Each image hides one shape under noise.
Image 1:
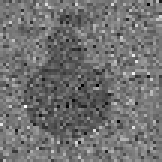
pear
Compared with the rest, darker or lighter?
darker
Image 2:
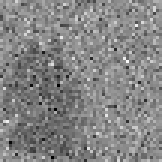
chess knight
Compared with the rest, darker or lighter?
darker
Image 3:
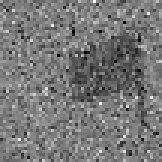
flag
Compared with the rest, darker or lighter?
darker
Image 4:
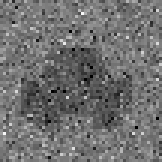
car
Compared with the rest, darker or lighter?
darker
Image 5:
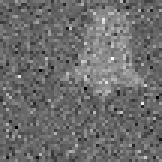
bell
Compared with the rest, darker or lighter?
lighter
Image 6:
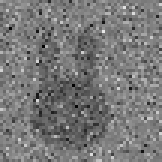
rabbit's head
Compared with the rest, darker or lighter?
darker
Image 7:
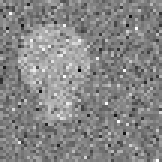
light bulb
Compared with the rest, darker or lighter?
lighter
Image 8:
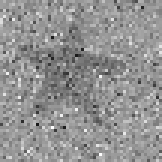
star
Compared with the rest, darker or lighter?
darker
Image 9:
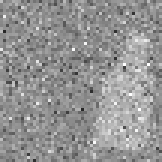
bottle
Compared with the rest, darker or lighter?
lighter
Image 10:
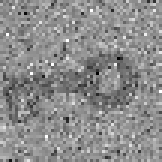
key
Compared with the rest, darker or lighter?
darker
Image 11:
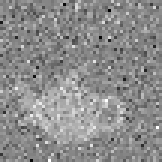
teapot
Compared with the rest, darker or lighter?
lighter
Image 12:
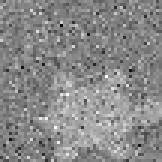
turtle
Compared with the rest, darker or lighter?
lighter
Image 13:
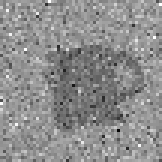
cup
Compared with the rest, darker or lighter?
darker
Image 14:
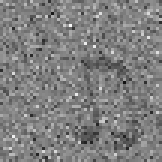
pair of musical notes
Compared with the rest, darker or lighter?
darker
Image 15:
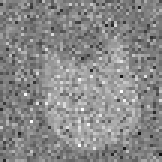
cat's head
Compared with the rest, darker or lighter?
lighter
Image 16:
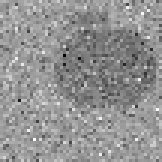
apple
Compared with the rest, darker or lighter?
darker
